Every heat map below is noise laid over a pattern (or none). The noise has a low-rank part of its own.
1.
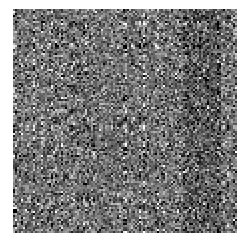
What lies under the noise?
one band of columns
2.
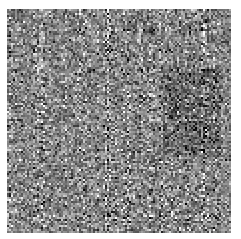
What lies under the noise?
one block
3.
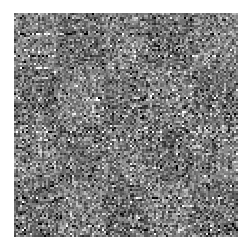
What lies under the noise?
a checkerboard
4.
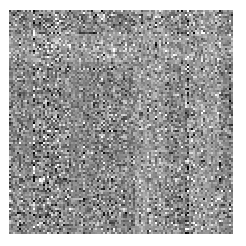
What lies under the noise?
bands of rows crossing bands of columns
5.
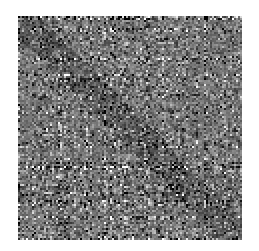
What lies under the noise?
a diagonal band
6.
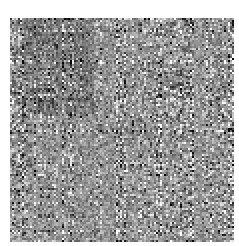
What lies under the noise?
one block
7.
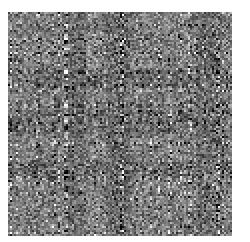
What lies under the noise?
bands of rows crossing bands of columns
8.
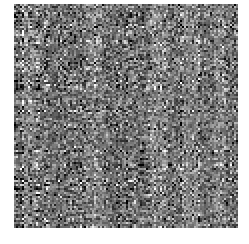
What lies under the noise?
bands of columns
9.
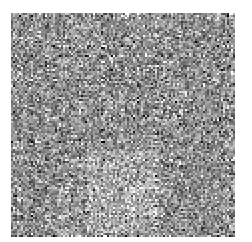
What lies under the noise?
one block
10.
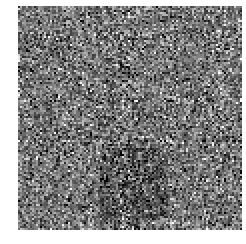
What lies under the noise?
one block
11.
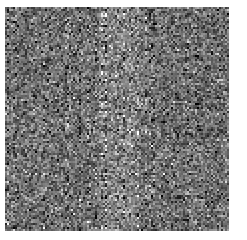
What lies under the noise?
one band of columns
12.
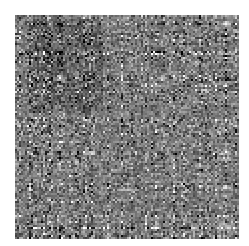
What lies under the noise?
one block
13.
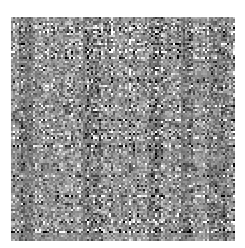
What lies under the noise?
bands of columns
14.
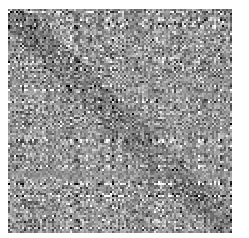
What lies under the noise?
a diagonal band
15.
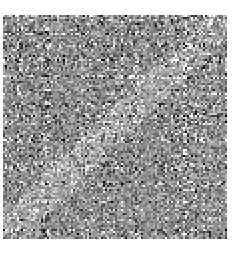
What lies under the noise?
a diagonal band
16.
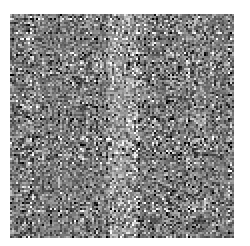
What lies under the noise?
one band of columns
